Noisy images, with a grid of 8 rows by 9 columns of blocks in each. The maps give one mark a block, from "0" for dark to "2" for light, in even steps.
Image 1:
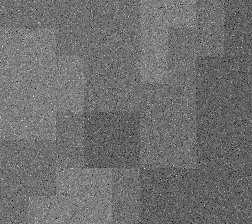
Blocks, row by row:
1 1 1 1 1 2 2 1 0
2 2 1 1 1 2 1 1 0
2 2 2 1 1 2 1 0 0
2 2 2 1 1 1 1 0 0
2 2 1 0 0 1 1 0 0
1 1 1 0 0 1 1 0 0
1 1 2 2 1 0 0 0 0
1 2 2 2 1 0 0 0 0
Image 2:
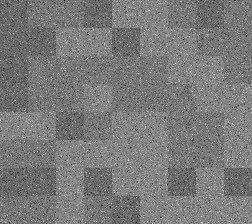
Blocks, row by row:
0 1 1 0 2 2 1 0 1
0 0 2 2 0 2 2 1 1
0 1 1 1 1 1 2 2 1
0 1 1 2 1 1 1 2 2
2 2 0 1 2 2 1 1 2
1 1 2 2 2 2 1 1 2
0 0 2 0 2 2 0 2 0
1 1 2 1 0 2 2 2 2
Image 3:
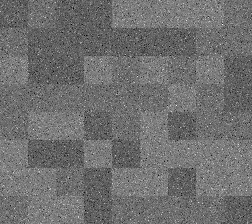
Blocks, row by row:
0 1 0 0 2 2 2 2 1
1 0 0 0 0 0 0 1 1
2 0 0 2 1 2 1 2 0
1 1 1 1 1 1 2 1 0
1 2 2 0 1 2 0 1 1
2 0 0 2 0 2 2 2 2
2 2 1 0 2 2 0 2 2
1 2 2 0 1 1 1 1 0
